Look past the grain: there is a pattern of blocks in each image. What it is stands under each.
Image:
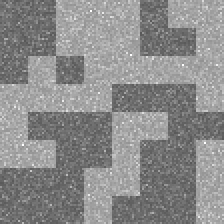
no symmetry
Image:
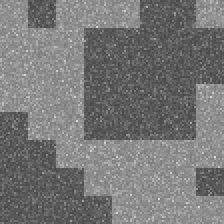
mirrored about the diagonal from the bottom left
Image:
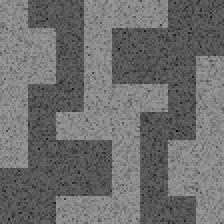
the same after a half turn
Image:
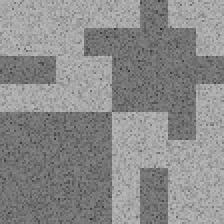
mirrored about the diagonal from the bottom left
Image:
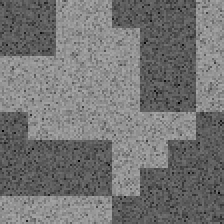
mirrored about the diagonal from the top left
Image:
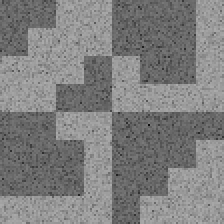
mirrored about the diagonal from the top left
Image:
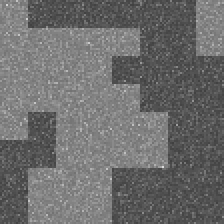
no symmetry
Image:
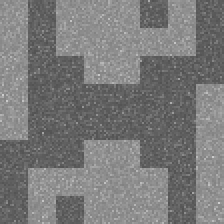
the same after a half turn
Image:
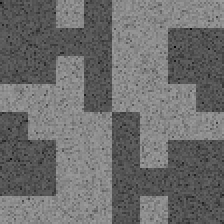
the same after a half turn
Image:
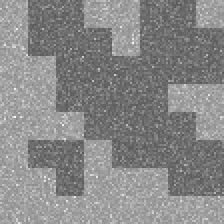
mirrored about the diagonal from the bottom left
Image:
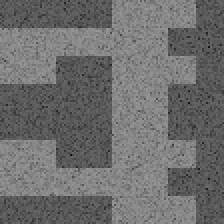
top and bottom mirror each other
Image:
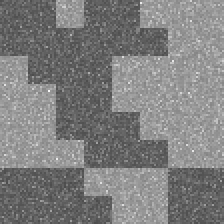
no symmetry
